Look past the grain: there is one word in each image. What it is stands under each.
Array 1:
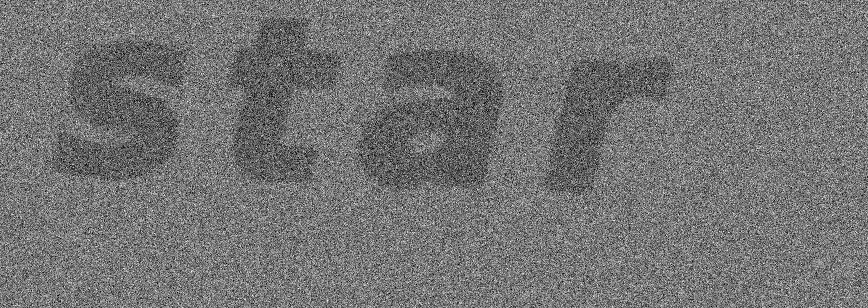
star
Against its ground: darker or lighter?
darker
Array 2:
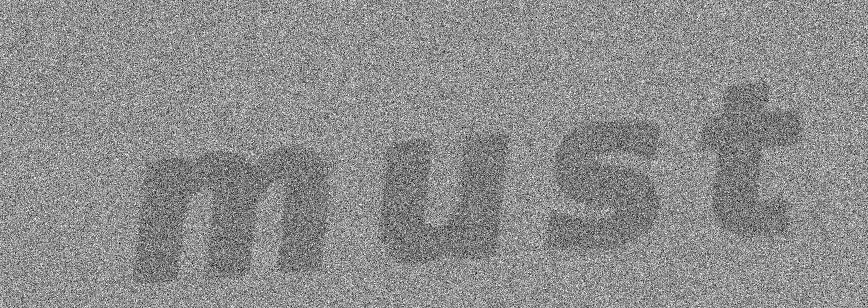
must
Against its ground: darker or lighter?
darker
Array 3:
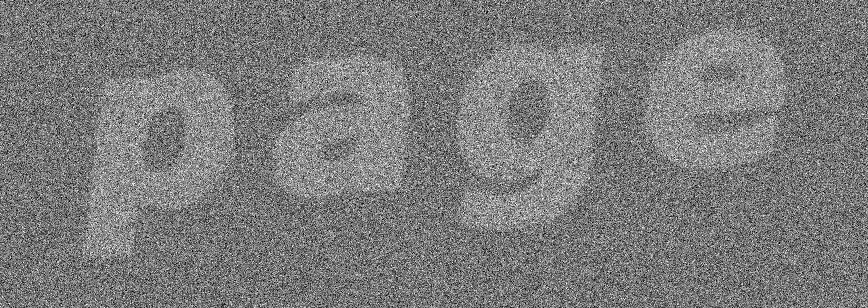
page
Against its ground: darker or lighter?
lighter
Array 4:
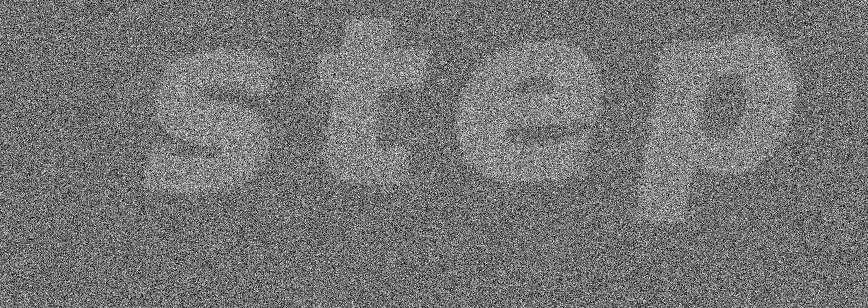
step
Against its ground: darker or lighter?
lighter
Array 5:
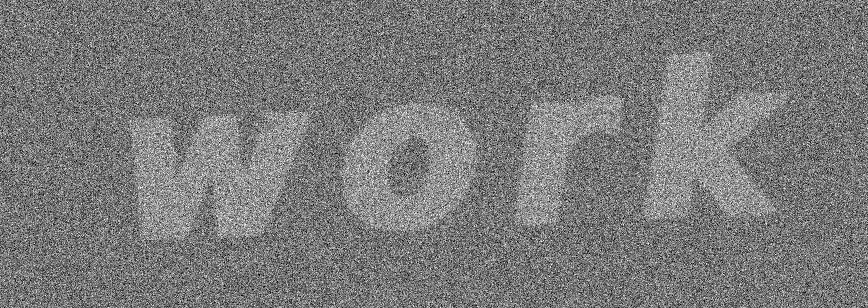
work
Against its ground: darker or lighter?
lighter
